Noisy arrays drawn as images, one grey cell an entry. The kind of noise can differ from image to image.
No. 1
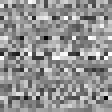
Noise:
rows of uneven size
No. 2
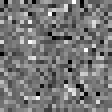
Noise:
heavy tails
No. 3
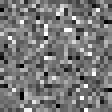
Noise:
heavy tails
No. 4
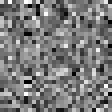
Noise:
low rank plus noise
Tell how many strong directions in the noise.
three or four
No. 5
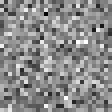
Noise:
independent entries
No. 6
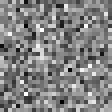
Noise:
independent entries
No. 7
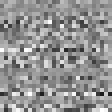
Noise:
rows of uneven size
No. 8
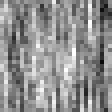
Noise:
streaked along the columns
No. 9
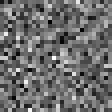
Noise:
independent entries
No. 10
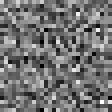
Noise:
low rank plus noise
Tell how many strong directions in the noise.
three or four
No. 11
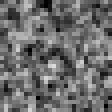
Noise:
blotchy
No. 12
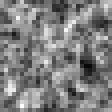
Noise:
blotchy
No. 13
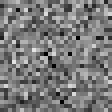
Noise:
independent entries
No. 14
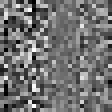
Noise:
columns of uneven size
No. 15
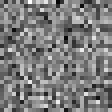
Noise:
low rank plus noise
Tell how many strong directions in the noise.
five to eight
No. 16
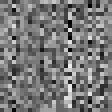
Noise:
columns of uneven size
